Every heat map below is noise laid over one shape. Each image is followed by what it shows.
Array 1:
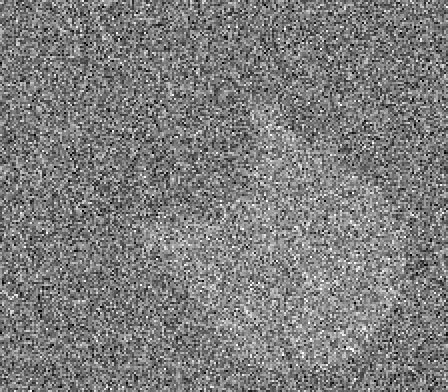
light cat's head
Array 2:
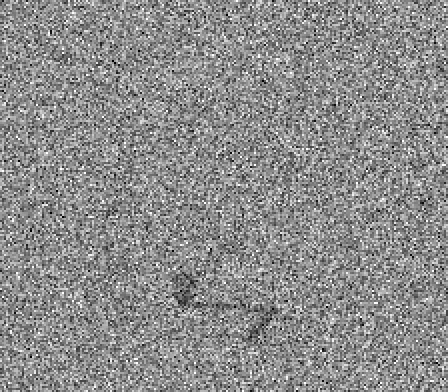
dark musical note, bottom middle
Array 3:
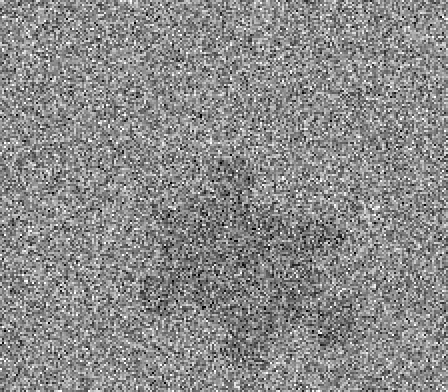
dark turtle
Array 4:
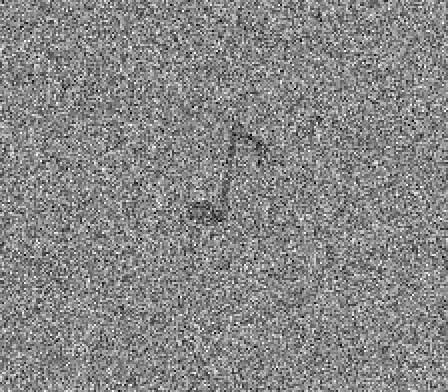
dark musical note, centre
